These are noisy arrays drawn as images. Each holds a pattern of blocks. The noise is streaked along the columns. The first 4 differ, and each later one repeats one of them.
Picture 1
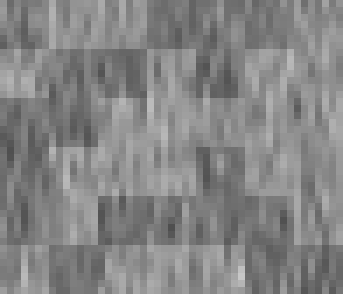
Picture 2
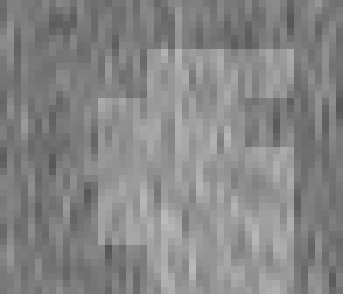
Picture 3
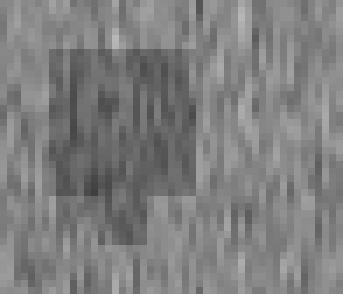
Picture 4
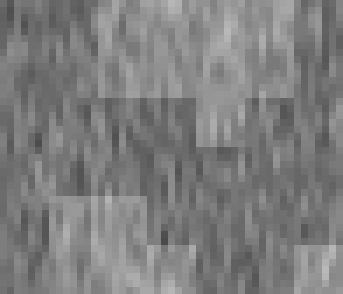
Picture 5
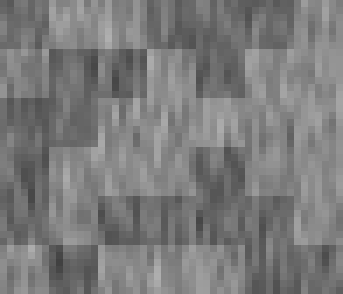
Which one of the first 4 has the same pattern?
1
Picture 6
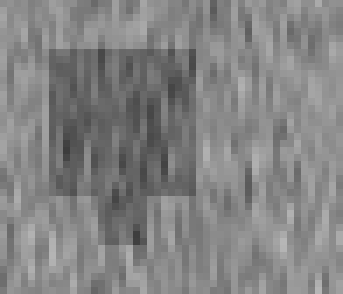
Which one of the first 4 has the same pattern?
3
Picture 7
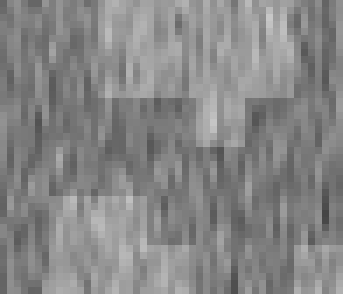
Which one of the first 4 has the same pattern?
4
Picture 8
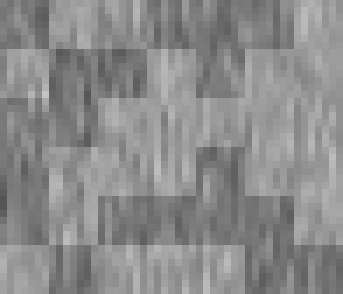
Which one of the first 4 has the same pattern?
1
